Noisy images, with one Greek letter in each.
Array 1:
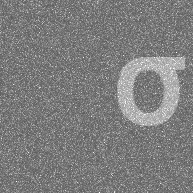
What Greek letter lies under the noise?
sigma
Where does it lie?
middle right
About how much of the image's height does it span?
a third
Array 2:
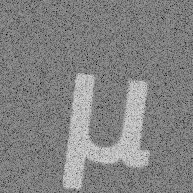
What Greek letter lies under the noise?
mu
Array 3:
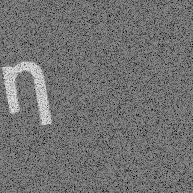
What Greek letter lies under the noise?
eta
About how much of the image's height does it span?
a third
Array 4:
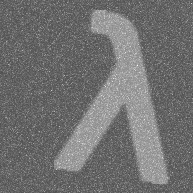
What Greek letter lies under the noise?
lambda
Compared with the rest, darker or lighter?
lighter
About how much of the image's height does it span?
nearly all
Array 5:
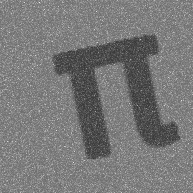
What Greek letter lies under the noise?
pi
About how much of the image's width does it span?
two thirds
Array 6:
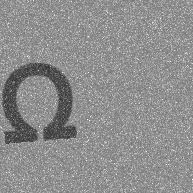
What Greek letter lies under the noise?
omega
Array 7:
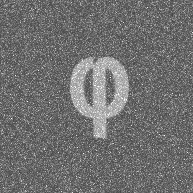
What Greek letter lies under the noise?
phi
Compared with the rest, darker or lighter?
lighter
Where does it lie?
centre
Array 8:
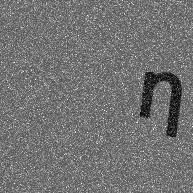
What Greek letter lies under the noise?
eta
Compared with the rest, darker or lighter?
darker
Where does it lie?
middle right
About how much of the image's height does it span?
a third
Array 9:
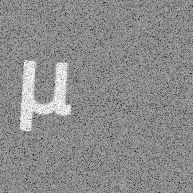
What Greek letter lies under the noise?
mu
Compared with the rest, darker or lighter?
lighter
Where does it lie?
middle left
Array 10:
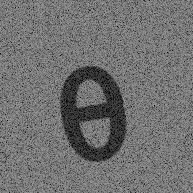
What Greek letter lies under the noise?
theta
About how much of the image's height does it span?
half
